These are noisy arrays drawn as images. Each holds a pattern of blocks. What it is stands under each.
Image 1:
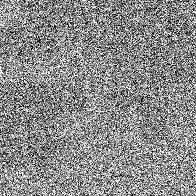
no symmetry
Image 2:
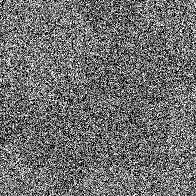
mirrored about the diagonal from the top left
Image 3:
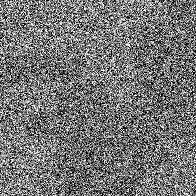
no symmetry
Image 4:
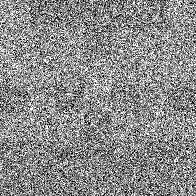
left and right mirror each other
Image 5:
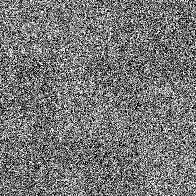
mirrored about the diagonal from the bottom left
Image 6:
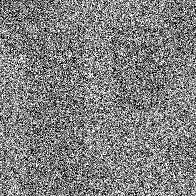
no symmetry
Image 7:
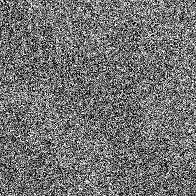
mirrored about the diagonal from the bottom left
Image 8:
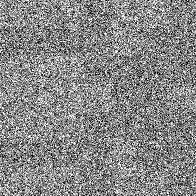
top and bottom mirror each other
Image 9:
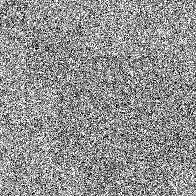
mirrored about the diagonal from the top left
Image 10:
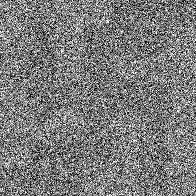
the same after a half turn
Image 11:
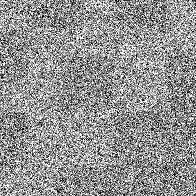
mirrored about the diagonal from the top left
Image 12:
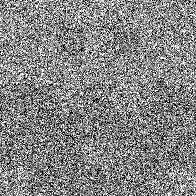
left and right mirror each other
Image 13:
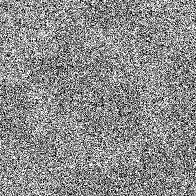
mirrored about the diagonal from the top left
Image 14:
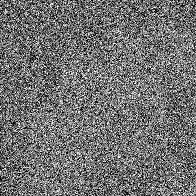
mirrored about the diagonal from the top left
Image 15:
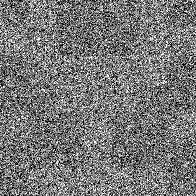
left and right mirror each other
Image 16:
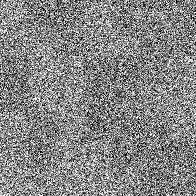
no symmetry
